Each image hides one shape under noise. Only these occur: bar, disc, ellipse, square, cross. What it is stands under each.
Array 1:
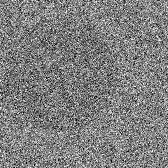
disc
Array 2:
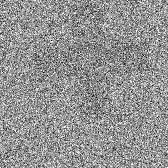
cross
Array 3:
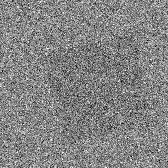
square
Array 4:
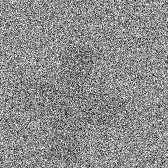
cross
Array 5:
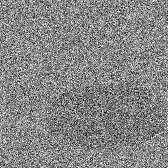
ellipse
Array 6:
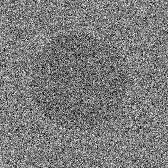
disc
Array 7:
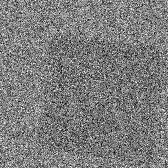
square
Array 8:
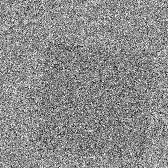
square
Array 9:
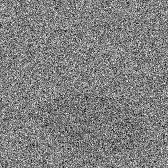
ellipse
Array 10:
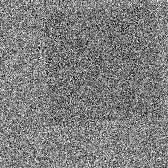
square
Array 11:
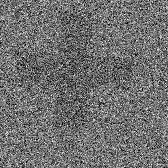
cross
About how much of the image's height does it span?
two thirds
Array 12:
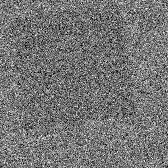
square
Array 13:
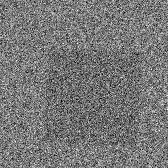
square
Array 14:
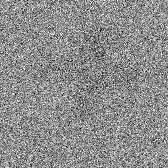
cross
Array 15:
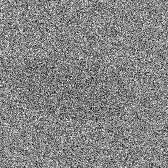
ellipse
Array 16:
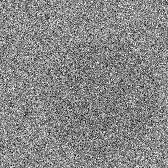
disc
